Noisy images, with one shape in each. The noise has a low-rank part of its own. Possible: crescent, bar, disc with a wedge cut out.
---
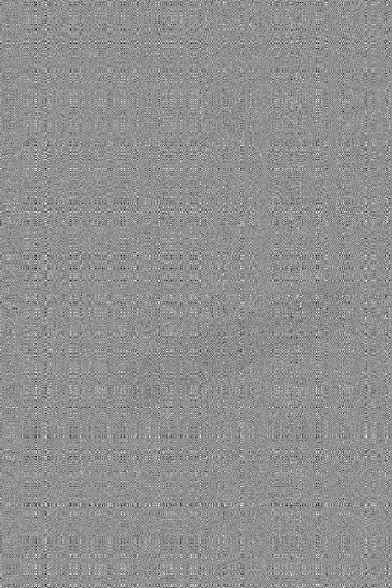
bar
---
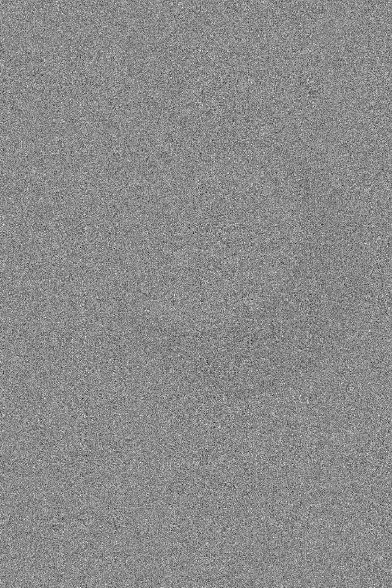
crescent
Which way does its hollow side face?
up and left
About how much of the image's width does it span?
two thirds
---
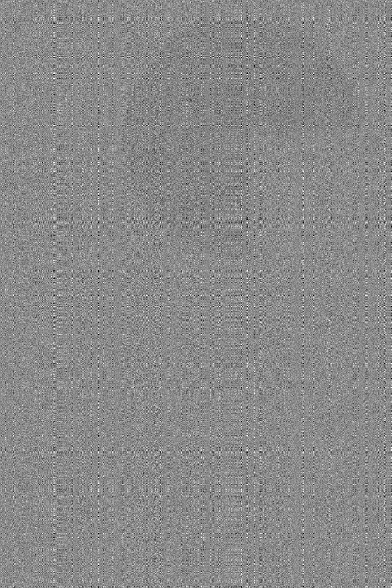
disc with a wedge cut out
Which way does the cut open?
down and right
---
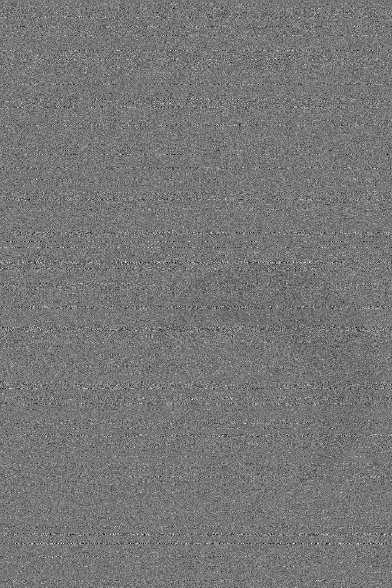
crescent
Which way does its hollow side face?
down and left
